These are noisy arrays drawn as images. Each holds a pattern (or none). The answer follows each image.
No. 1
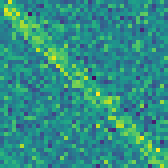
a diagonal band
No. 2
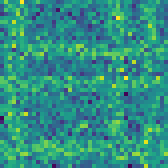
bands of rows crossing bands of columns
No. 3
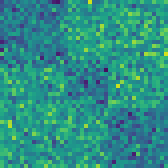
blocks along the diagonal
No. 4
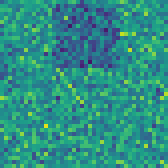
one block
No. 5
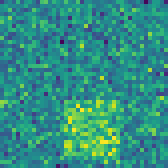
one block
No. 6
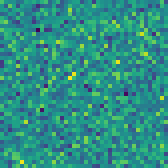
only noise
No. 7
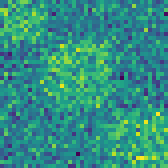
blocks along the diagonal
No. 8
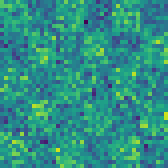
a checkerboard
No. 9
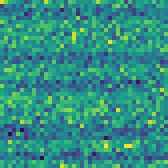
bands of rows
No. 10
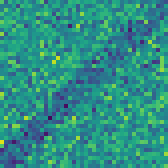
a diagonal band
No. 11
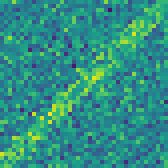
a diagonal band
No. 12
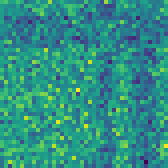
bands of rows crossing bands of columns
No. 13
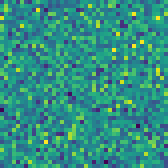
only noise
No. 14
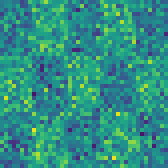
a checkerboard
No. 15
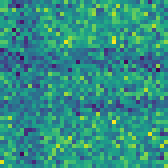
bands of rows crossing bands of columns
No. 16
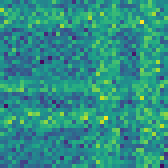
bands of rows crossing bands of columns
